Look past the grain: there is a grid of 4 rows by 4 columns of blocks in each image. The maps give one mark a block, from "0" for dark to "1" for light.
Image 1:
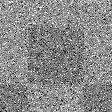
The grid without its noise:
1 1 1 1
1 0 0 1
1 0 0 1
0 1 1 0
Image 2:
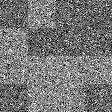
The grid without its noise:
0 1 0 0
1 0 0 0
1 1 1 1
0 1 1 0
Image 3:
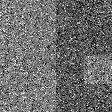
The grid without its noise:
1 1 0 0
1 1 0 0
1 1 0 1
1 1 0 0
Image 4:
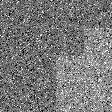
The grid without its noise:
0 0 0 0
0 0 0 1
0 0 1 1
0 0 1 1
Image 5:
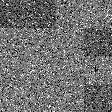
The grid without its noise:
0 0 1 1
1 1 1 0
1 1 1 1
1 1 1 0
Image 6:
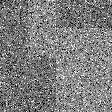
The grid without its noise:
0 1 0 0
0 1 1 1
0 0 1 1
0 0 1 1
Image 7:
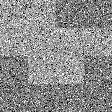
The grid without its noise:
1 1 0 0
1 1 1 1
0 1 1 0
0 0 0 0
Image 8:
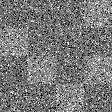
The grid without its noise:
0 0 0 1
1 0 0 0
0 1 0 1
0 0 1 0
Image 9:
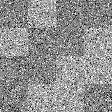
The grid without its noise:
0 1 0 0
1 0 0 1
0 0 1 1
0 1 1 0
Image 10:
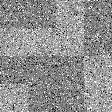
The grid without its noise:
0 0 1 0
1 1 1 0
0 0 0 1
1 0 0 1
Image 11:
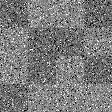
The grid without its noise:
0 1 1 0
1 0 0 1
1 0 1 0
0 1 1 1
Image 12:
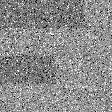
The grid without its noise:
0 0 0 1
1 1 1 1
0 0 1 1
1 1 1 1
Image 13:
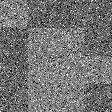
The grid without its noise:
1 0 0 0
0 1 1 0
0 1 1 1
0 1 1 0
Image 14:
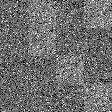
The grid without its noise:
0 1 0 1
0 1 0 0
0 0 1 0
0 0 0 1
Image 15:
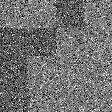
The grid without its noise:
1 1 0 1
0 0 1 1
0 1 1 1
0 1 1 1
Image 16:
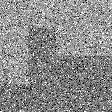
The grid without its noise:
1 1 1 1
1 0 1 1
1 0 0 0
0 0 0 0
